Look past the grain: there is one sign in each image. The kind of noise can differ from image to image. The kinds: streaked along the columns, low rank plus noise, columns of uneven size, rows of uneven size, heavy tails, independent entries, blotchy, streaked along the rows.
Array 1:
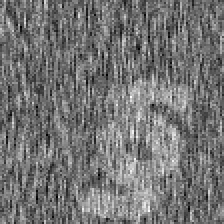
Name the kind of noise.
streaked along the columns
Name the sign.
section sign
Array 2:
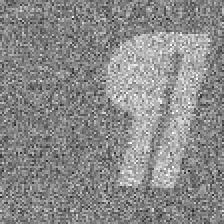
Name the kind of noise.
low rank plus noise
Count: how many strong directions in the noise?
five to eight
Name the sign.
pilcrow
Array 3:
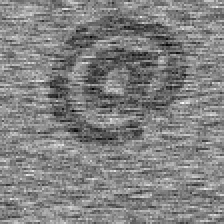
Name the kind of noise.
streaked along the rows
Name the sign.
at sign
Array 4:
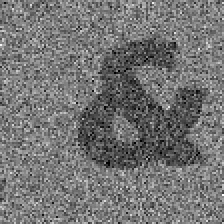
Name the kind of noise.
low rank plus noise
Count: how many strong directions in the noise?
one
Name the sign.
ampersand
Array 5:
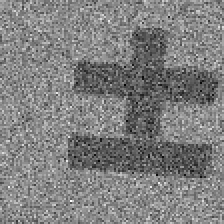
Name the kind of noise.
independent entries
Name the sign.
plus-minus sign
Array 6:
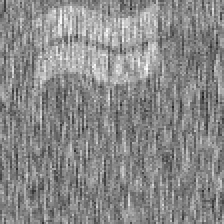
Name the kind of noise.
streaked along the columns
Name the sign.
approximately sign
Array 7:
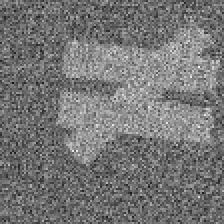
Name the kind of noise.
low rank plus noise
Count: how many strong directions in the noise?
five to eight
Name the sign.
not-equal sign
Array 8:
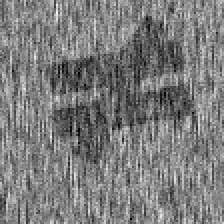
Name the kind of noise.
streaked along the columns
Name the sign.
not-equal sign
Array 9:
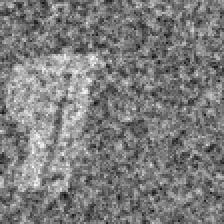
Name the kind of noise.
blotchy
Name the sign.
pilcrow
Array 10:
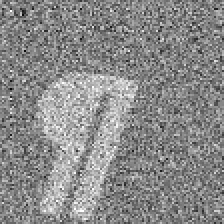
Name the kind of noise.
low rank plus noise
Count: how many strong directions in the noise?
five to eight
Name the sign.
pilcrow
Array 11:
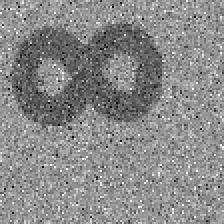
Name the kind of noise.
heavy tails
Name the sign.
infinity sign
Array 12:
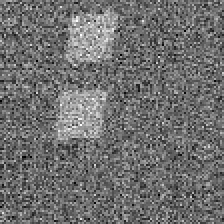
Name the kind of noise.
low rank plus noise
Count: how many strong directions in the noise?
one
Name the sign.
colon
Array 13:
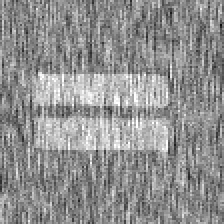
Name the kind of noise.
streaked along the columns
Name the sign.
equals sign
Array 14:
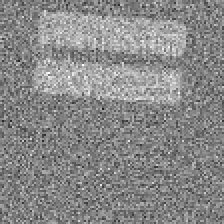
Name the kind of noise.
low rank plus noise
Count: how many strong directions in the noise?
five to eight
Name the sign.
equals sign
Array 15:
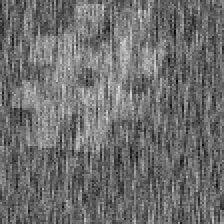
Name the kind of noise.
streaked along the columns
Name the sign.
hash sign
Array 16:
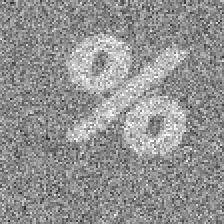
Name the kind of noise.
independent entries
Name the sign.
percent sign
